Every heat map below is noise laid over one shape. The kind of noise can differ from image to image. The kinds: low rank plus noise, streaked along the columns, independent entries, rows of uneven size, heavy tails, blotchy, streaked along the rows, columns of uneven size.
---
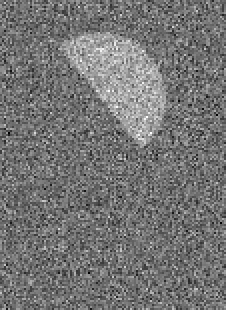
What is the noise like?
low rank plus noise
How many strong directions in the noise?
five to eight
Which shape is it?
half disc
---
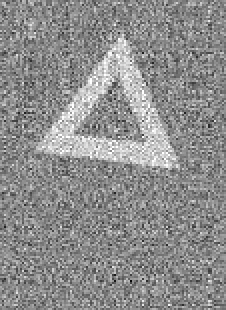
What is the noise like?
low rank plus noise
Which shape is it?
triangle frame
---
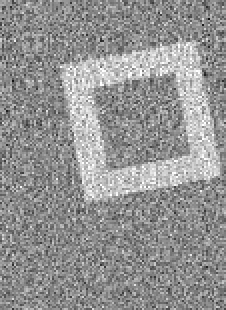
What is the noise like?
low rank plus noise
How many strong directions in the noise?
five to eight
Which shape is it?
square frame
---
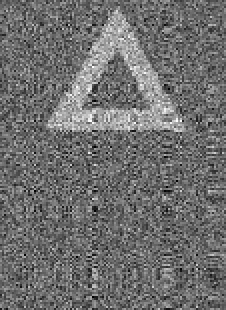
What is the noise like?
low rank plus noise
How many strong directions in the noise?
one
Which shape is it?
triangle frame
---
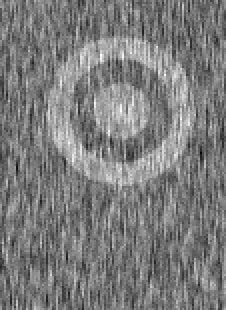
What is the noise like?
streaked along the columns
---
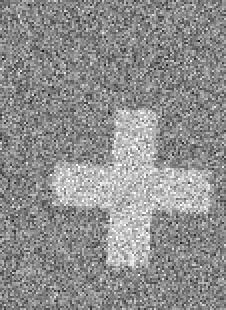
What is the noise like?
independent entries
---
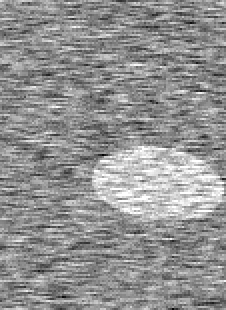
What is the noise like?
streaked along the rows
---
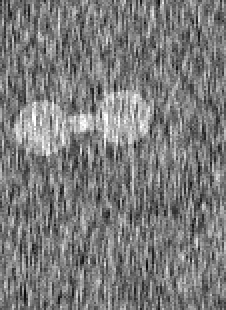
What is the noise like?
streaked along the columns
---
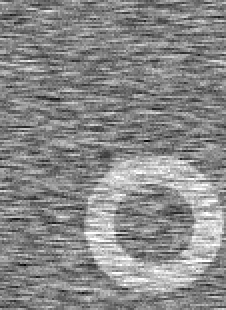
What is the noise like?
streaked along the rows
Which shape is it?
ring
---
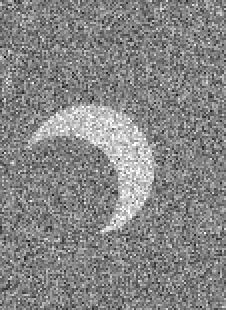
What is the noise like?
independent entries
